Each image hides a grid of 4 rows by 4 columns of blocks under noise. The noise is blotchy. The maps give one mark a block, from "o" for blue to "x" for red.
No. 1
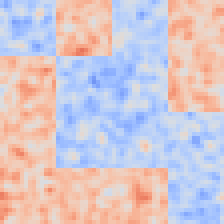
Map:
o x o x
x o o x
x o o o
x x x o
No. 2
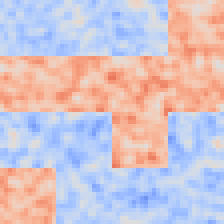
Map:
o o o x
x x x x
o o x o
x o o o
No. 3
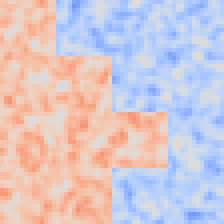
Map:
x o o o
x x o o
x x x o
x x o o
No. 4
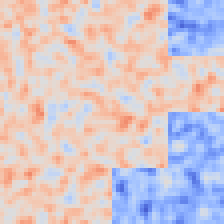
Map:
x x x o
x x x x
x x x o
x x o o
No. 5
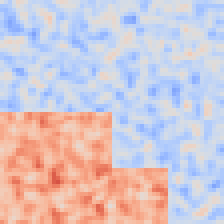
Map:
o o o o
o o o o
x x o o
x x x o
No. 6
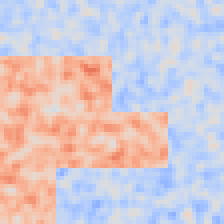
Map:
o o o o
x x o o
x x x o
x o o o
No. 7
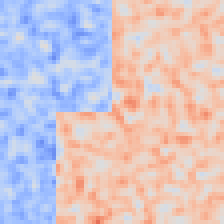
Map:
o o x x
o o x x
o x x x
o x x x
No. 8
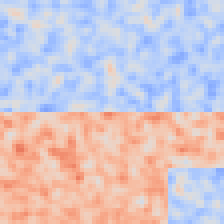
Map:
o o o o
o o o o
x x x x
x x x o
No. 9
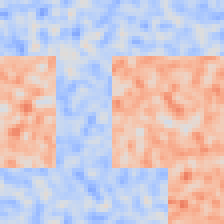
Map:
o o o o
x o x x
x o x x
o o o x
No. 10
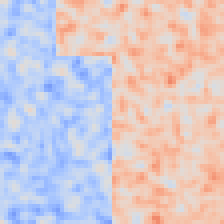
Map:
o x x x
o o x x
o o x x
o o x x
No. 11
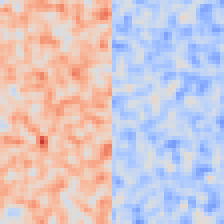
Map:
x x o o
x x o o
x x o o
x x o o
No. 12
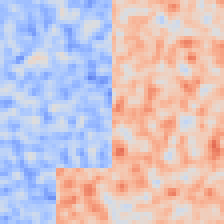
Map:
o o x x
o o x x
o o x x
o x x x
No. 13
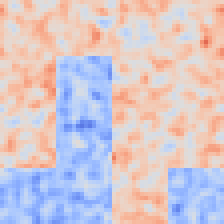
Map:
x x x x
x o x x
x o x x
o o x o
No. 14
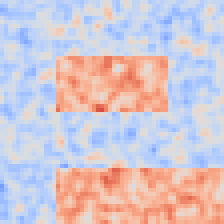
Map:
o o o o
o x x o
o o o o
o x x x
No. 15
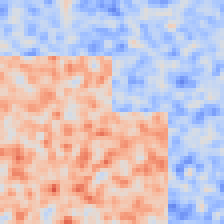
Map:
o o o o
x x o o
x x x o
x x x o
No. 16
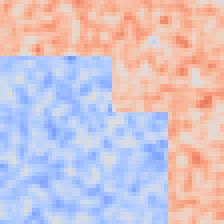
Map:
x x x x
o o x x
o o o x
o o o x
